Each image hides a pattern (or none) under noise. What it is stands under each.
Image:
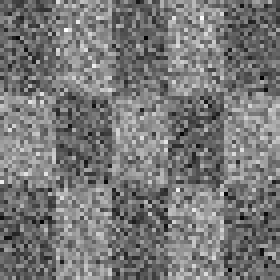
a checkerboard
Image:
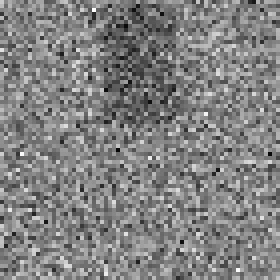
one block
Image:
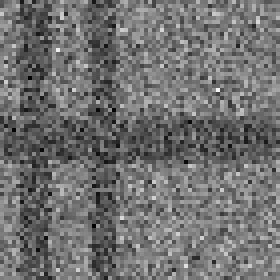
bands of rows crossing bands of columns
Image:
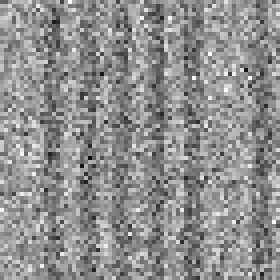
bands of columns
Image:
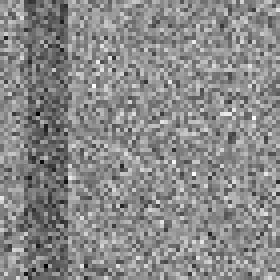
one band of columns
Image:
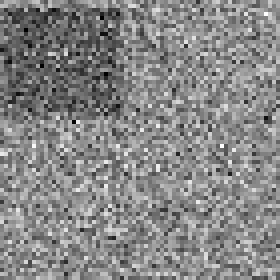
one block
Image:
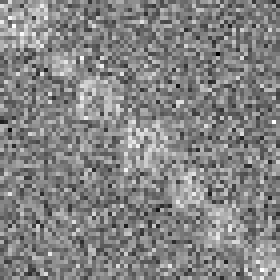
blocks along the diagonal
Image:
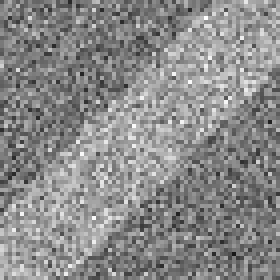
a diagonal band
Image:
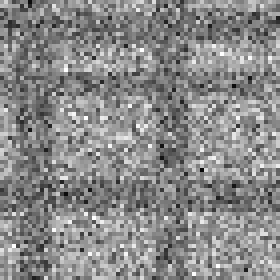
bands of rows crossing bands of columns
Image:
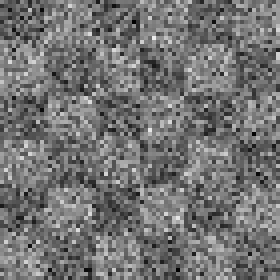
a checkerboard
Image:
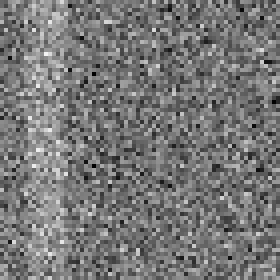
one band of columns
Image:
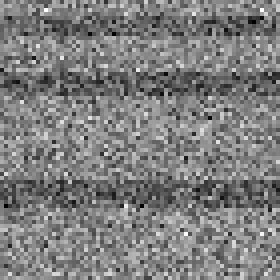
bands of rows
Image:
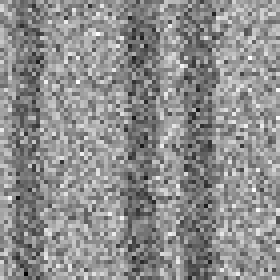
bands of columns
